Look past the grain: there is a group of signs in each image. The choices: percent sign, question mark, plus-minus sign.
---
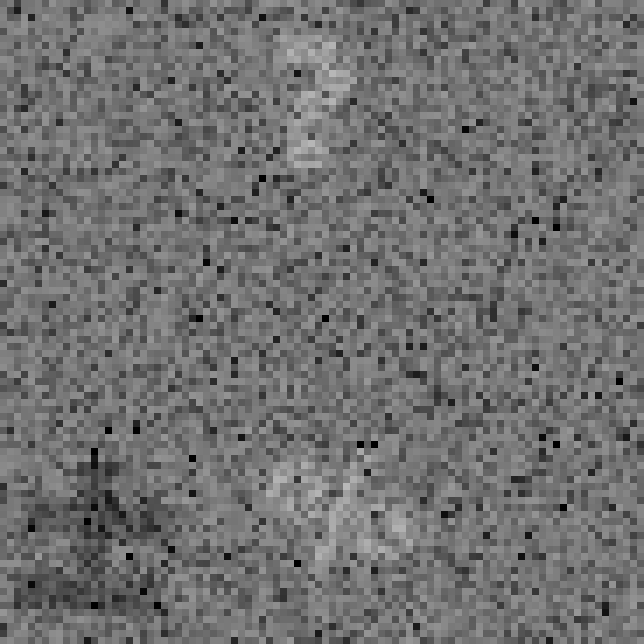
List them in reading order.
top middle: light question mark; bottom left: dark plus-minus sign; bottom middle: light percent sign
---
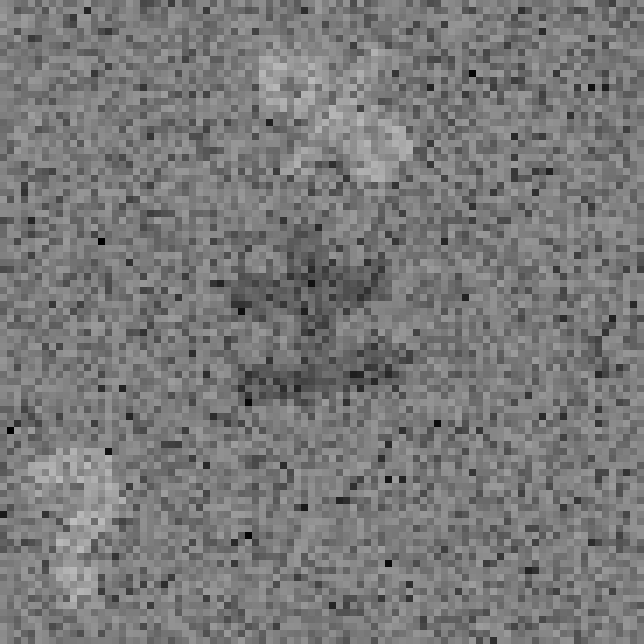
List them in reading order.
top middle: light percent sign; centre: dark plus-minus sign; bottom left: light question mark
